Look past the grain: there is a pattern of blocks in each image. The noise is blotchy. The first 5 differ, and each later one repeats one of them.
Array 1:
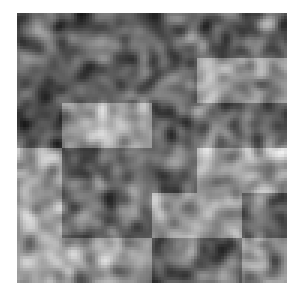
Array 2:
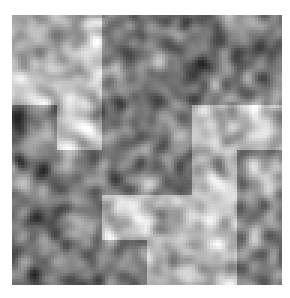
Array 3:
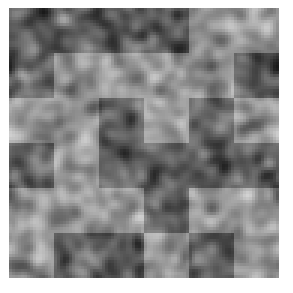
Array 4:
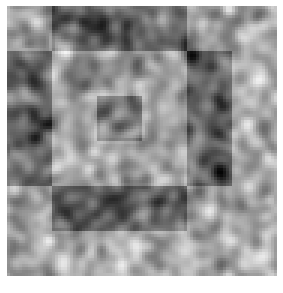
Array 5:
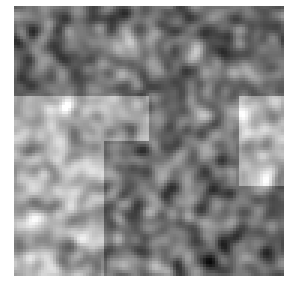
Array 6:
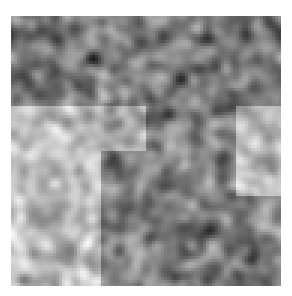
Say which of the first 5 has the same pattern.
5
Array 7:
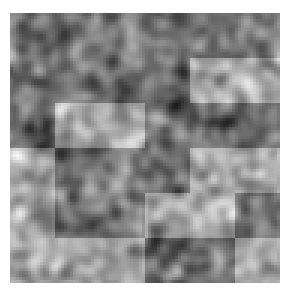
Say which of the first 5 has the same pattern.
1
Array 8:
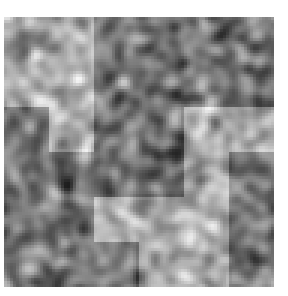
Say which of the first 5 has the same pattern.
2
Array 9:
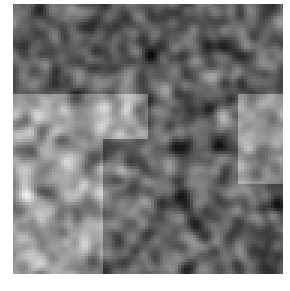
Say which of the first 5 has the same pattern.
5
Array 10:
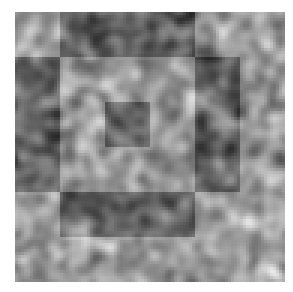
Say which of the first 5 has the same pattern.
4
